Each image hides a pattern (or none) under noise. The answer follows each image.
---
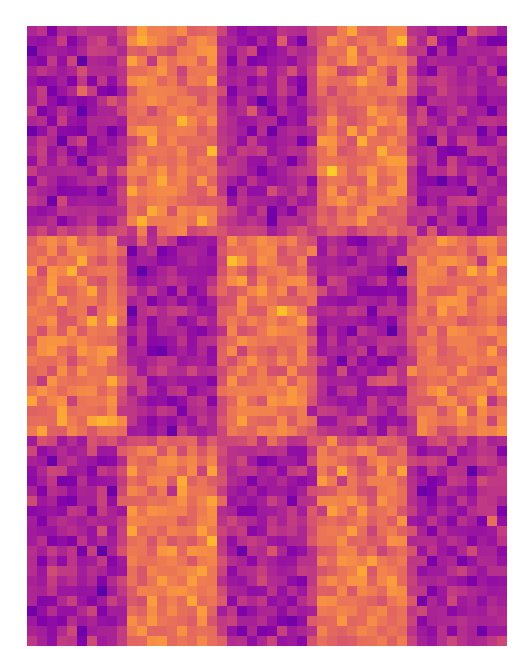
a checkerboard
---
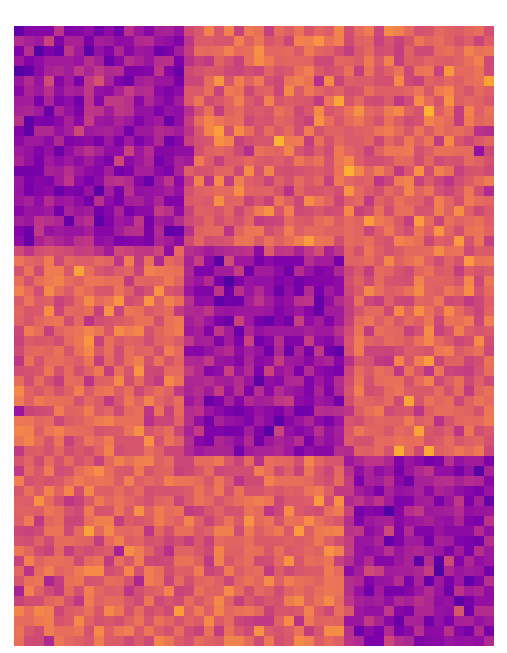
blocks along the diagonal
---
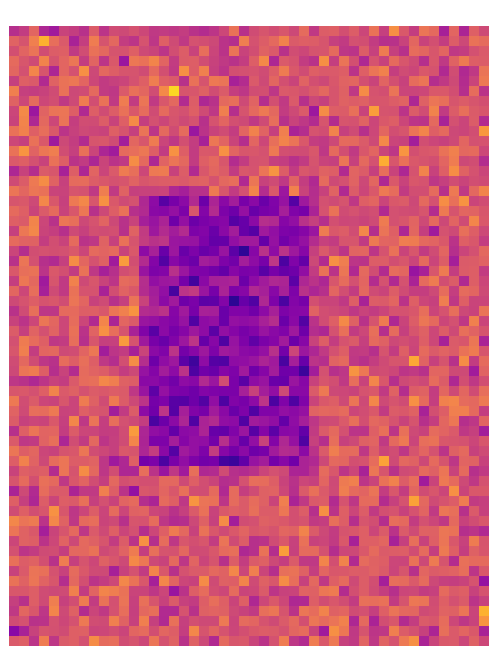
one block
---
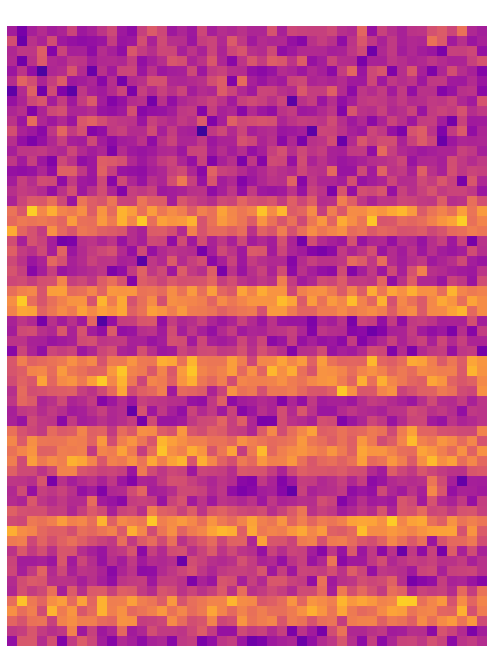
bands of rows
